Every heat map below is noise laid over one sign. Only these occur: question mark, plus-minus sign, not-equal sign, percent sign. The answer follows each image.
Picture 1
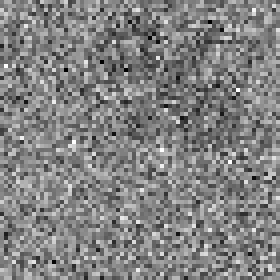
percent sign
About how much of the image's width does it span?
half
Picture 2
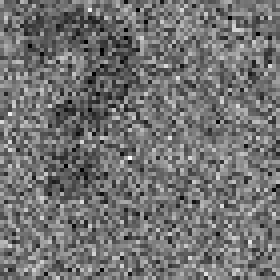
question mark
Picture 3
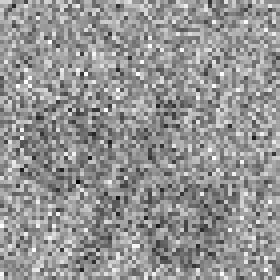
percent sign
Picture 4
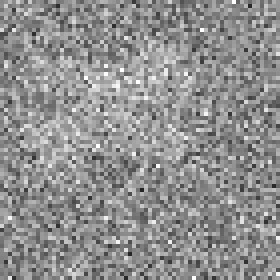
not-equal sign
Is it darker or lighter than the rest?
lighter
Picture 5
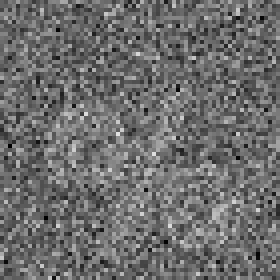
percent sign
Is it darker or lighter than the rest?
lighter
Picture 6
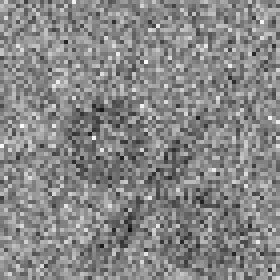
percent sign
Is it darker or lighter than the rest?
darker
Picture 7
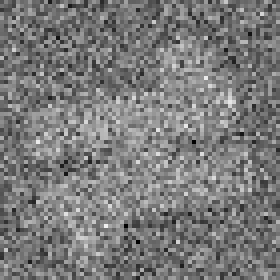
not-equal sign
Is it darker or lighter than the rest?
lighter
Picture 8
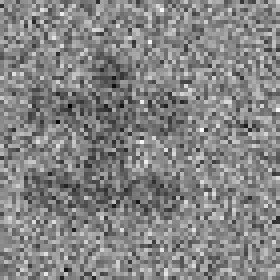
plus-minus sign
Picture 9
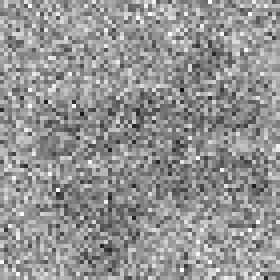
not-equal sign
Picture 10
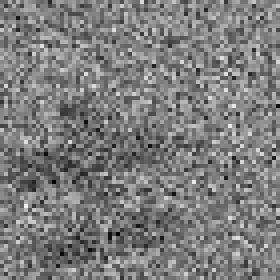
plus-minus sign
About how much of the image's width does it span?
two thirds
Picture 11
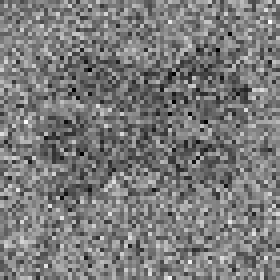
not-equal sign
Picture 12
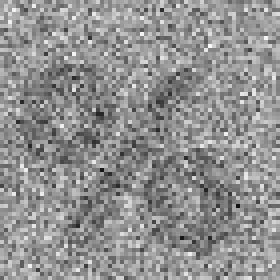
percent sign
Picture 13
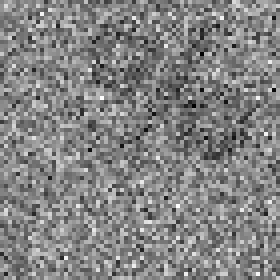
percent sign
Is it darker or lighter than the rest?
darker
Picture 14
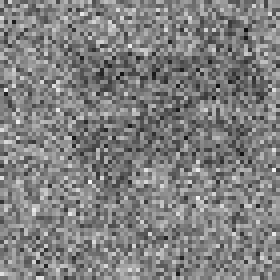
not-equal sign
